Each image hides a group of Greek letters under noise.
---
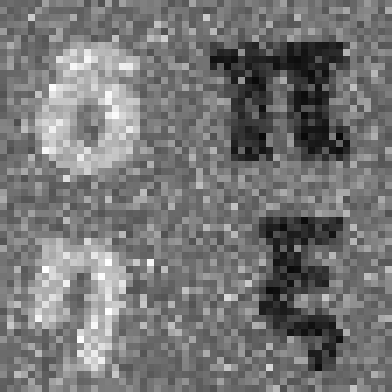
top left: light delta; top right: dark pi; bottom left: light eta; bottom right: dark xi
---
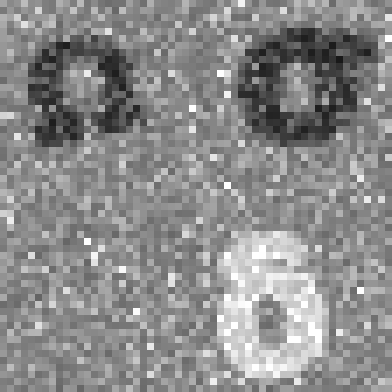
top left: dark omega; top right: dark sigma; bottom right: light delta
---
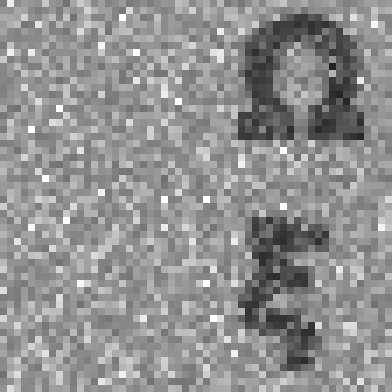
top right: dark omega; bottom right: dark xi
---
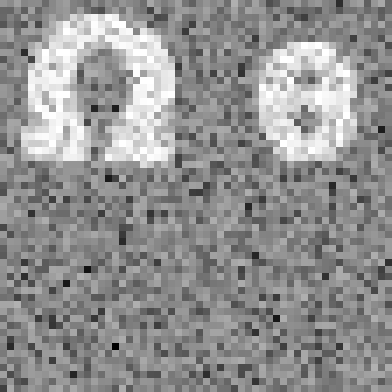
top left: light omega; top right: light theta
